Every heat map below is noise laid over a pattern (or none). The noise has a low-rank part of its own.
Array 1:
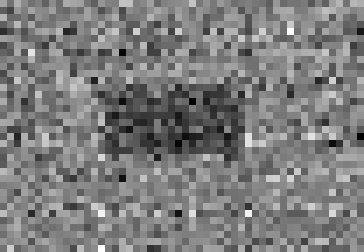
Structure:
one block
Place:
centre
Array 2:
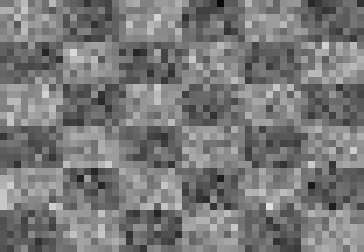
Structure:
a checkerboard
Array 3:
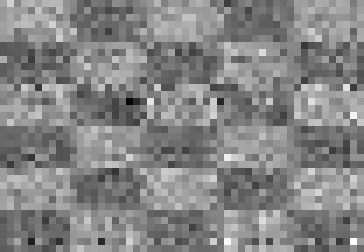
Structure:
a checkerboard
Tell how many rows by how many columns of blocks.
6 by 5
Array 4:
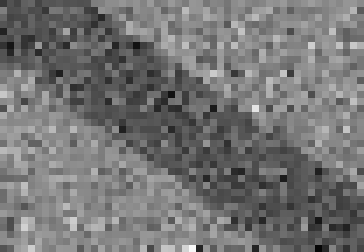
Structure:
a diagonal band
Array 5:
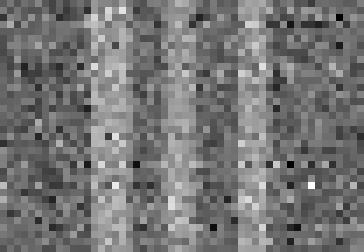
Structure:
bands of columns
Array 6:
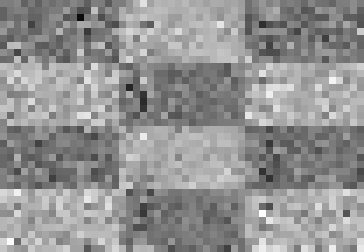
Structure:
a checkerboard
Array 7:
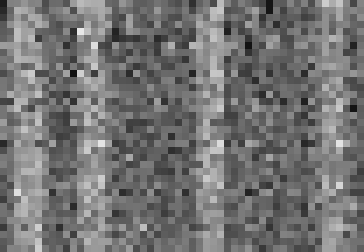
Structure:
bands of columns
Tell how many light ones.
4
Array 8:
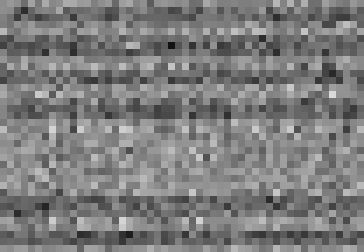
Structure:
bands of rows
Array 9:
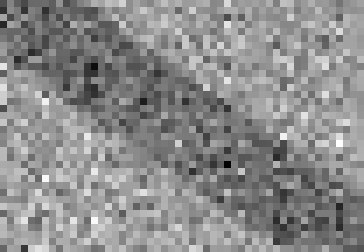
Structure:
a diagonal band
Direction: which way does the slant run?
top left to bottom right
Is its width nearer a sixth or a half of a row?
a half
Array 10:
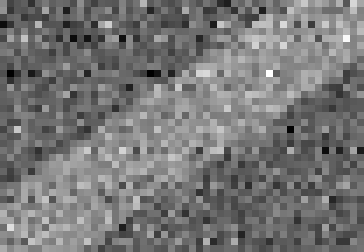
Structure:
a diagonal band
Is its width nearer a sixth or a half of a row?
a half
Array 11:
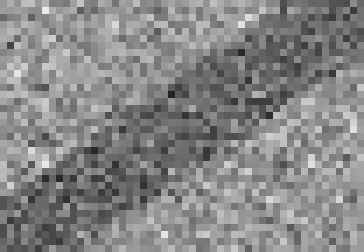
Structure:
a diagonal band
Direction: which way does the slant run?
bottom left to top right
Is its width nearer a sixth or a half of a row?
a half
